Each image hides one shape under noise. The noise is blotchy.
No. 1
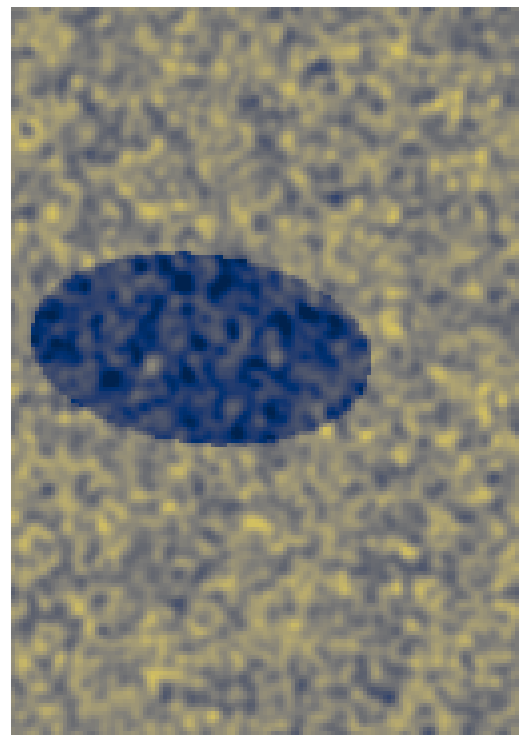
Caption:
dark ellipse
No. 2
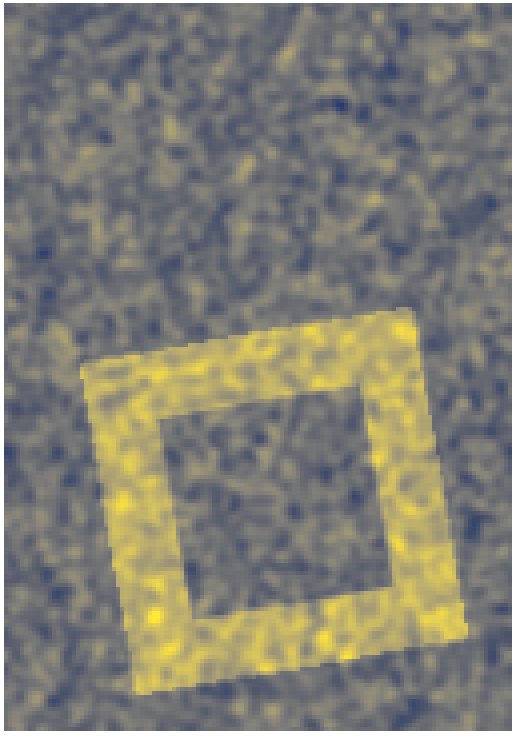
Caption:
light square frame
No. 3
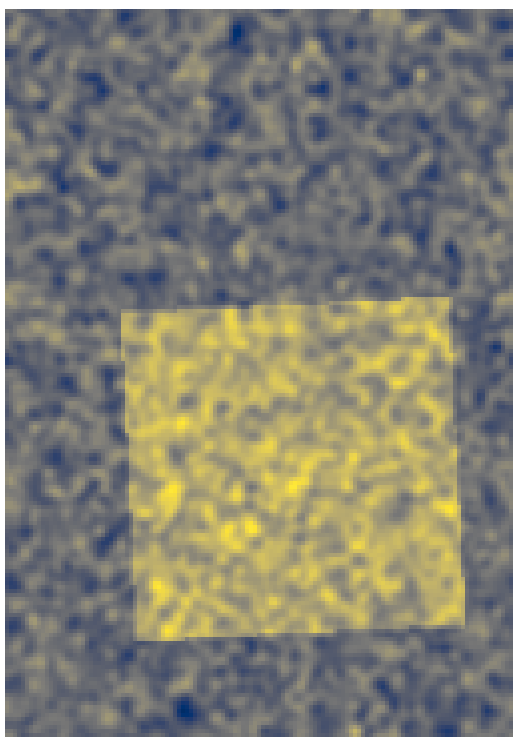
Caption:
light square
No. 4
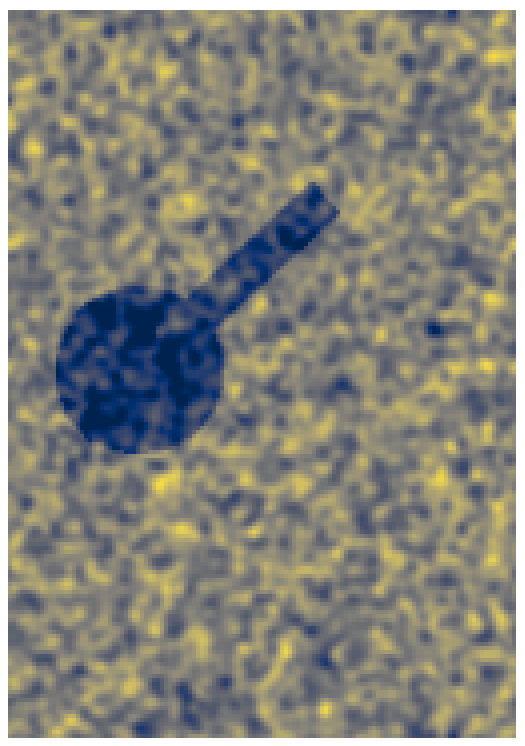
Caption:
dark lollipop
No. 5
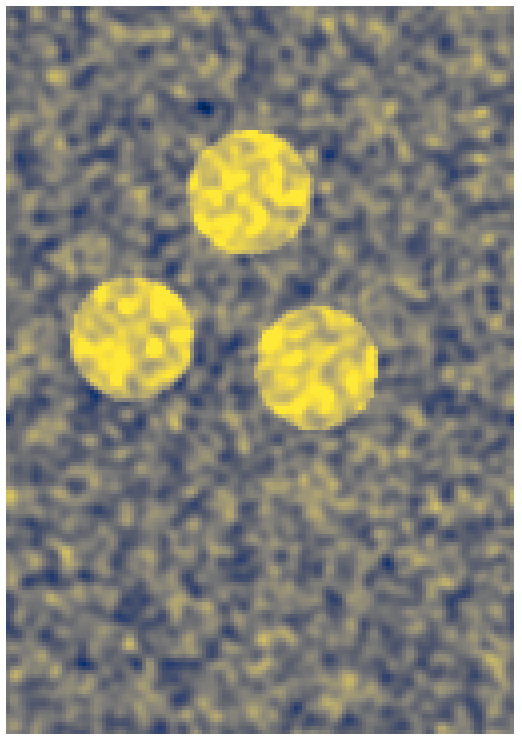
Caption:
light three dots
